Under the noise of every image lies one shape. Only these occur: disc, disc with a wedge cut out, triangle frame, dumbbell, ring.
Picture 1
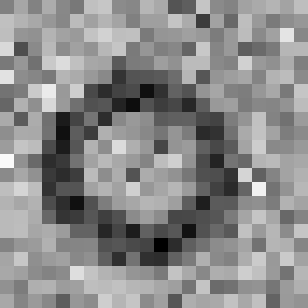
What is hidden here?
dark ring
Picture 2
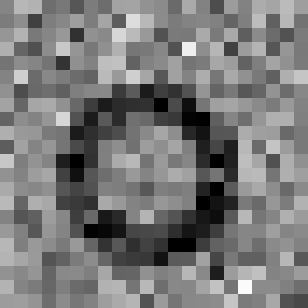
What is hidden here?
dark ring
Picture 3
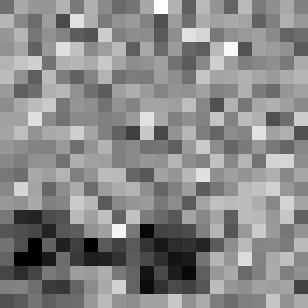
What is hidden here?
dark dumbbell
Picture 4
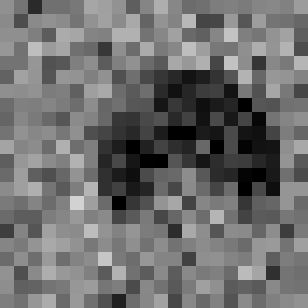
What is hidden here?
dark disc with a wedge cut out
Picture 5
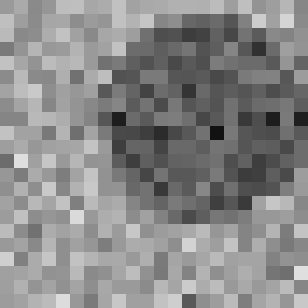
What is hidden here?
dark disc
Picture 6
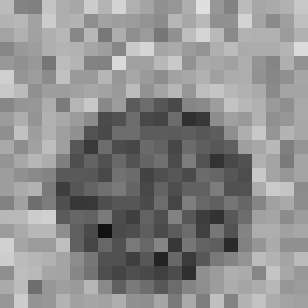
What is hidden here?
dark disc
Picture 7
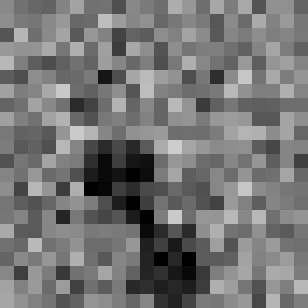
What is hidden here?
dark dumbbell
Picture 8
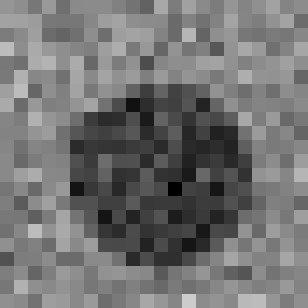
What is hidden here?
dark disc
